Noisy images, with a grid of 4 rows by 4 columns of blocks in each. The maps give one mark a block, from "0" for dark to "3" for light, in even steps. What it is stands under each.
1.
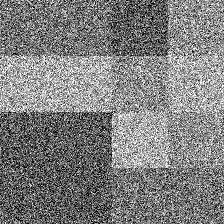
1 1 0 2
3 3 2 3
0 0 3 2
0 0 1 1
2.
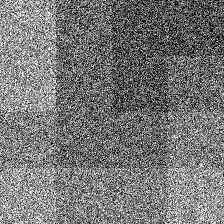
3 1 0 0
3 1 0 1
2 1 1 2
3 2 2 3
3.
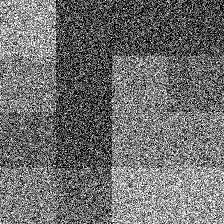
3 0 0 0
2 0 2 1
1 0 2 2
2 1 3 3
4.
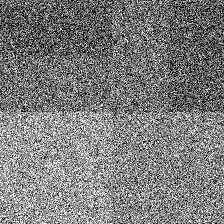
0 0 1 0
1 1 1 0
3 3 2 2
3 3 2 2
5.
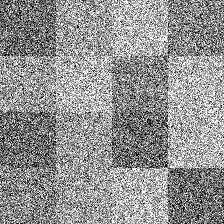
0 2 3 1
2 3 1 3
0 2 0 3
1 2 3 0
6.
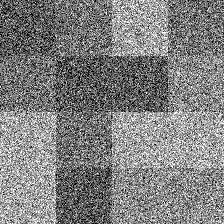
0 1 3 1
1 0 0 2
3 1 3 3
3 0 2 2
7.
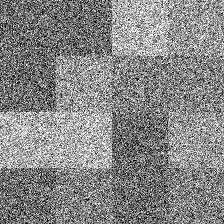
0 0 3 2
0 2 1 1
3 3 0 2
0 1 0 1
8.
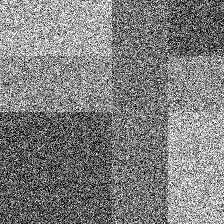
3 3 1 0
2 2 1 2
0 0 1 3
0 0 1 3
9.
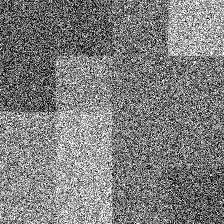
0 0 1 3
0 2 1 1
2 3 1 1
2 3 1 0
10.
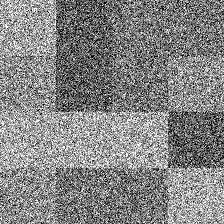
3 0 1 1
2 0 1 2
3 3 3 0
2 1 1 3
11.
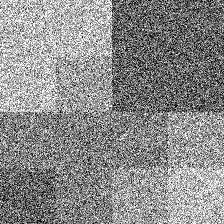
3 3 0 0
3 2 0 0
1 1 1 2
0 1 2 3
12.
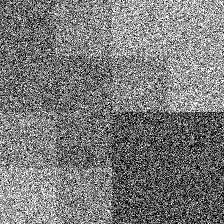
1 2 3 3
1 1 2 3
2 1 0 0
3 2 0 0
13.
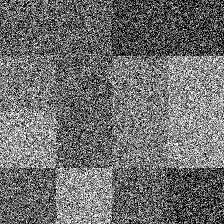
1 1 0 0
2 1 2 3
3 1 2 3
1 3 1 0
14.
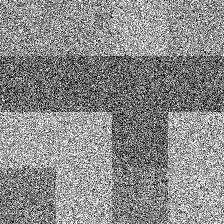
2 2 3 2
0 0 0 0
3 3 0 3
1 3 1 3
